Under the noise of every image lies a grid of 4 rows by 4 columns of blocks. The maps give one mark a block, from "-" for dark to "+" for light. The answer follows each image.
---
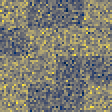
+--+
-+++
++--
+--+
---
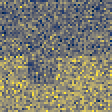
----
----
+-++
++++
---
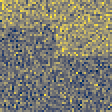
++++
--++
----
----
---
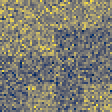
++++
++--
----
-+-+
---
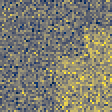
----
---+
--++
--++
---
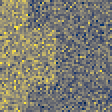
+---
++--
++--
+---
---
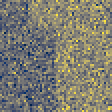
-+++
--++
--++
--++
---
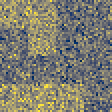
++--
-+--
----
+++-
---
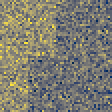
++--
++--
+---
+---
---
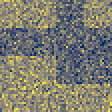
++-+
----
++--
++++
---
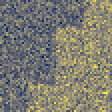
---+
--++
--++
-+++
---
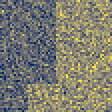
--++
--++
--++
-+++
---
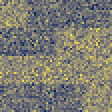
+---
--++
++++
---+
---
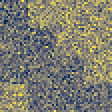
-+++
--++
---+
+---
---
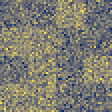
--+-
++--
-+-+
++--
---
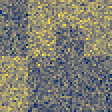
-+++
-+-+
+---
+---
